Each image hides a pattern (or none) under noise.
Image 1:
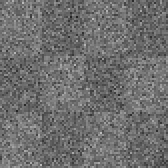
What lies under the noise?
a checkerboard
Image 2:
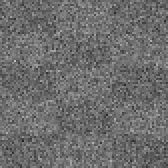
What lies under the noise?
a checkerboard
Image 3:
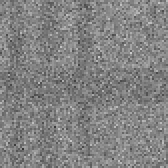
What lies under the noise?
bands of rows crossing bands of columns
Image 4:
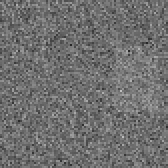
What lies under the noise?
one block
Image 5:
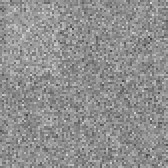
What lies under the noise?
one block
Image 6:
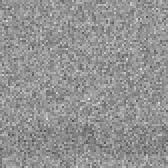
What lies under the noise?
one band of rows
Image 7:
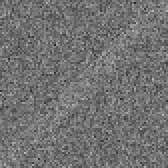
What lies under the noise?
a diagonal band
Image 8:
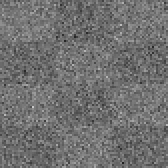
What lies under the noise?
a checkerboard
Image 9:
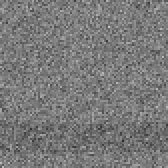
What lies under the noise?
one band of rows
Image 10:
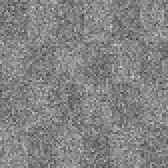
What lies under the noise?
a checkerboard
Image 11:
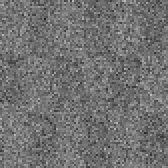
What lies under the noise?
a checkerboard
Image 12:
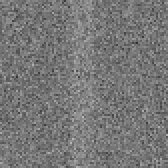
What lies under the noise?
one band of columns
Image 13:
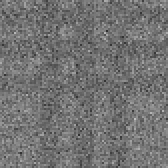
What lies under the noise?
bands of rows crossing bands of columns
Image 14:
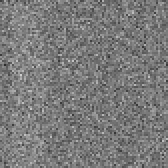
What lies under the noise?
one band of columns
